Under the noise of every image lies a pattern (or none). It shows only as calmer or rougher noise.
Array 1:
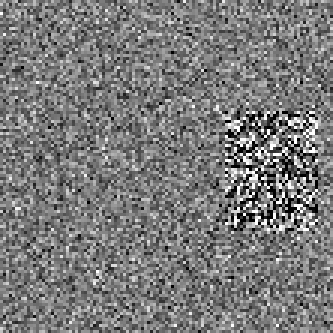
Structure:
one block
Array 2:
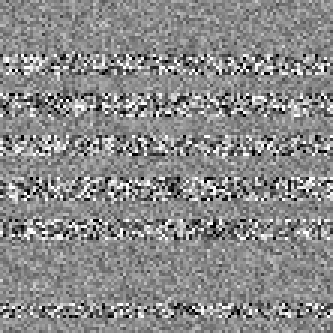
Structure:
bands of rows
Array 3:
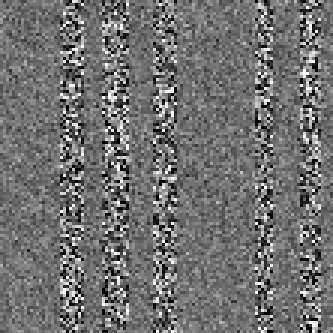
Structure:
bands of columns
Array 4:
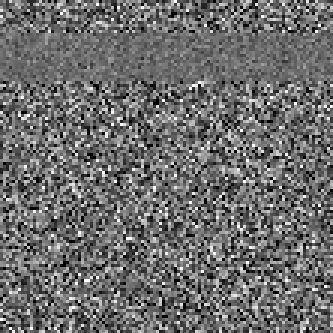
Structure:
one band of rows
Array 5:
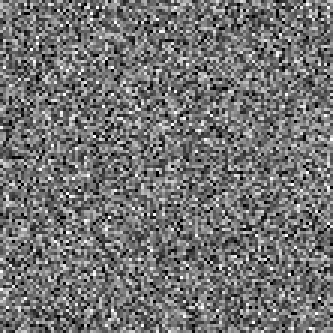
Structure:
only noise
